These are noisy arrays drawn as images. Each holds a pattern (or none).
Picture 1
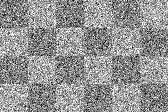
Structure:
a checkerboard
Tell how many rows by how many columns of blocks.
4 by 6
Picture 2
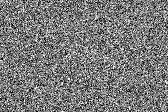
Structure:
only noise
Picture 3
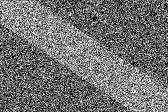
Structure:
a diagonal band
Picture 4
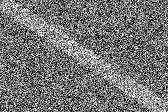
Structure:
a diagonal band
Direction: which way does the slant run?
top left to bottom right
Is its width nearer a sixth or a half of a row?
a sixth
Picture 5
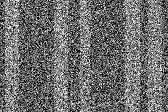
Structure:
bands of columns
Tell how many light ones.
5
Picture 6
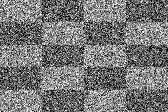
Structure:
a checkerboard
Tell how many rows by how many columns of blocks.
5 by 4
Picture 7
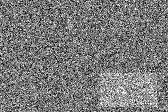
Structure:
one block
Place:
bottom right
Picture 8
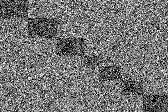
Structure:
blocks along the diagonal
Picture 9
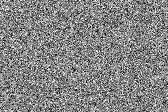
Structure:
only noise
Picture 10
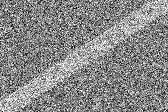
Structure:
a diagonal band
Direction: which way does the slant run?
bottom left to top right
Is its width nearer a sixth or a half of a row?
a sixth
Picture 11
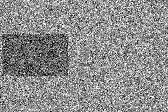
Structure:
one block
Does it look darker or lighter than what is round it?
darker
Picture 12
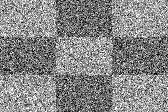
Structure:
a checkerboard
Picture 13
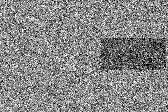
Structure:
one block
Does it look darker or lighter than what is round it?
darker
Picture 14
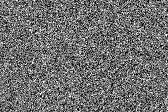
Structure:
only noise
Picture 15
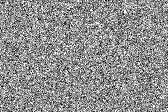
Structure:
only noise
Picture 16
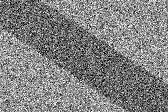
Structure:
a diagonal band
